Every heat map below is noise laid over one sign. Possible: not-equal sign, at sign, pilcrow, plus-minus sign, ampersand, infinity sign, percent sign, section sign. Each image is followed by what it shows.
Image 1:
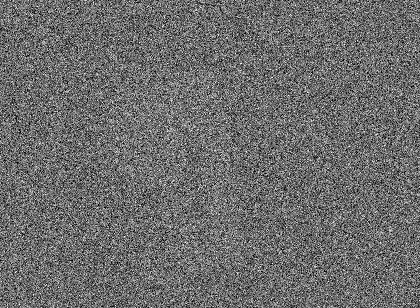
pilcrow
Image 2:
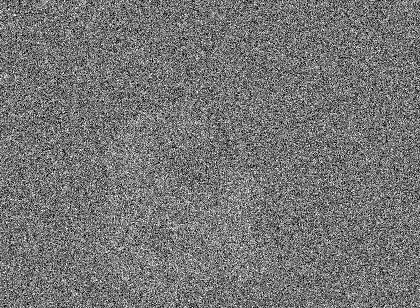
ampersand
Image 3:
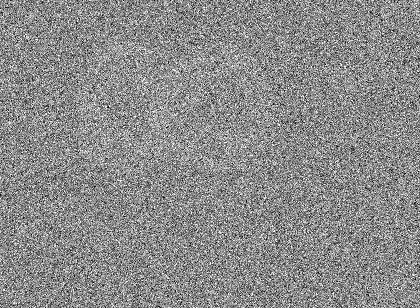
infinity sign
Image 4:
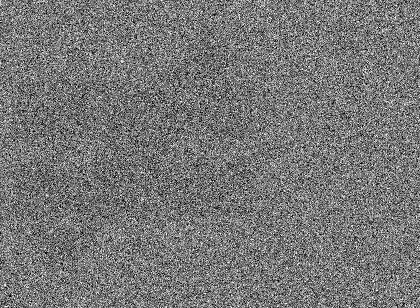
not-equal sign
